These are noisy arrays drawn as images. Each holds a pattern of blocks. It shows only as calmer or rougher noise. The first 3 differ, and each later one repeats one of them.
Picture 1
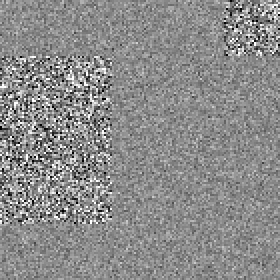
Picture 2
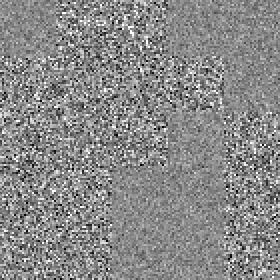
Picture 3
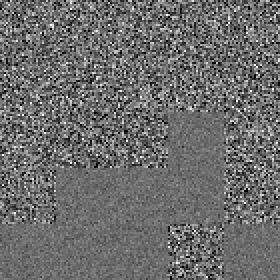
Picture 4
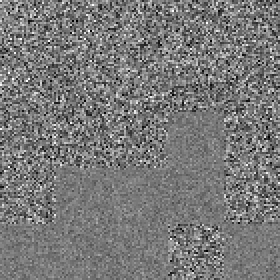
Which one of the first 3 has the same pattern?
3
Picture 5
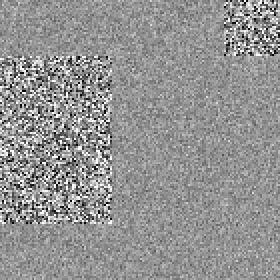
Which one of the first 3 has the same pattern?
1
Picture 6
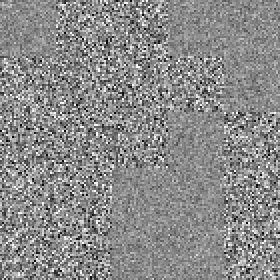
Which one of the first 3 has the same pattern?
2
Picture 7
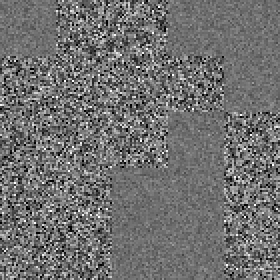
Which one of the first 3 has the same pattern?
2
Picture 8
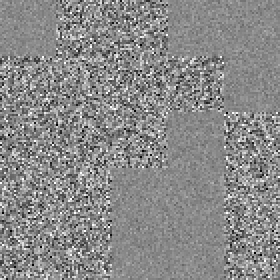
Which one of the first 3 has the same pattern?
2
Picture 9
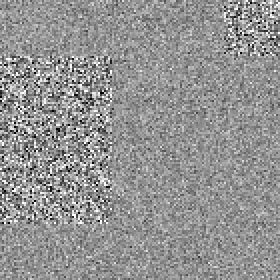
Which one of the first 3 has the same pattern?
1
